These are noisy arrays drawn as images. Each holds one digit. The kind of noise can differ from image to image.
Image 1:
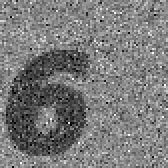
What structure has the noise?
heavy tails
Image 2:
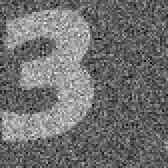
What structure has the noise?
independent entries
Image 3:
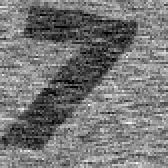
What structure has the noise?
streaked along the rows
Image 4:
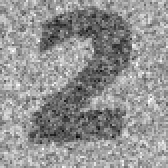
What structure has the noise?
blotchy
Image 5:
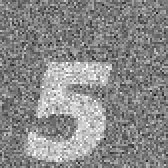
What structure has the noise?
independent entries
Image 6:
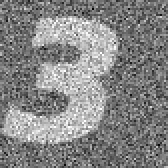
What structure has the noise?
low rank plus noise
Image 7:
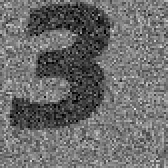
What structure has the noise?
low rank plus noise
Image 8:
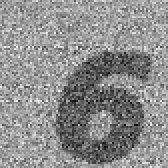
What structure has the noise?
rows of uneven size
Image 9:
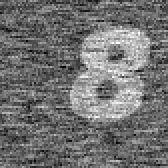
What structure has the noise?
streaked along the rows
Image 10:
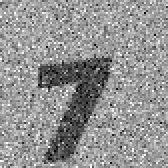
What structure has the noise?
heavy tails
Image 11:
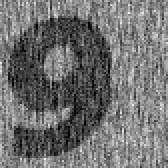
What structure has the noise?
streaked along the columns
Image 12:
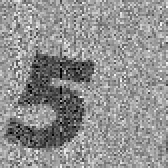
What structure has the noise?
columns of uneven size
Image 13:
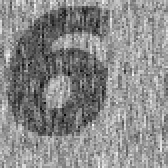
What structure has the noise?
streaked along the columns
